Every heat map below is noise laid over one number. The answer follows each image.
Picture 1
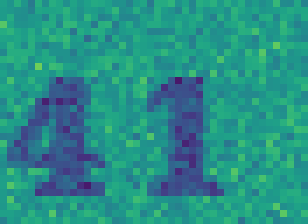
41
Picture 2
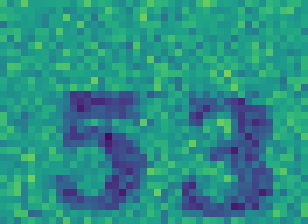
53
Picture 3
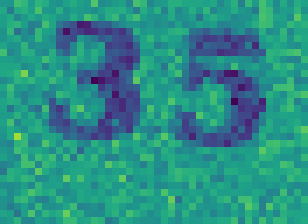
35
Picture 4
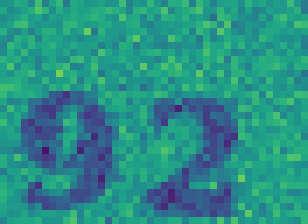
92
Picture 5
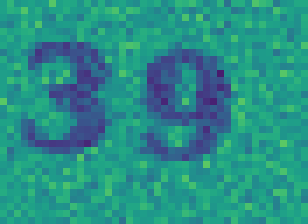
39
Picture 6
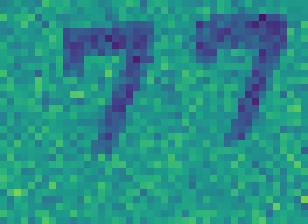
77
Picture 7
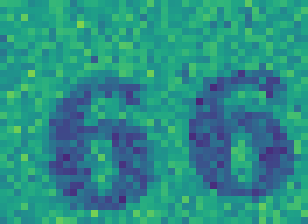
66
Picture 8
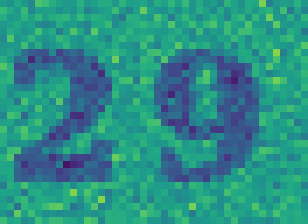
29
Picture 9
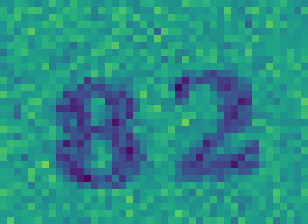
82
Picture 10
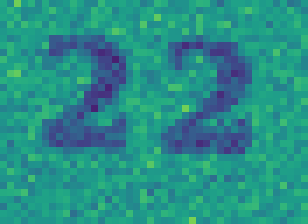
22
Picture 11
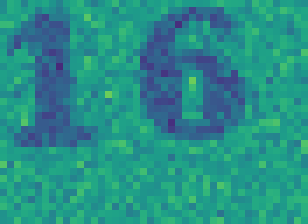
16
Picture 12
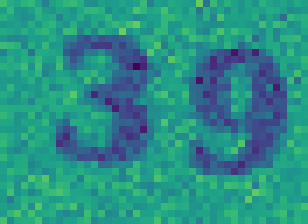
39
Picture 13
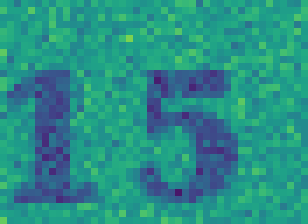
15
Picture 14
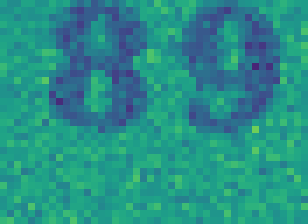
89
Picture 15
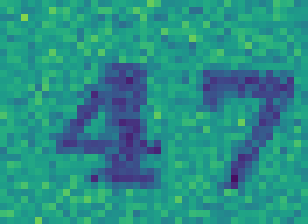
47
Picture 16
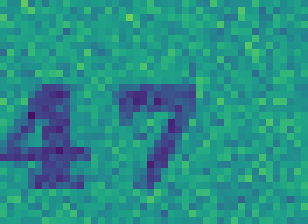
47
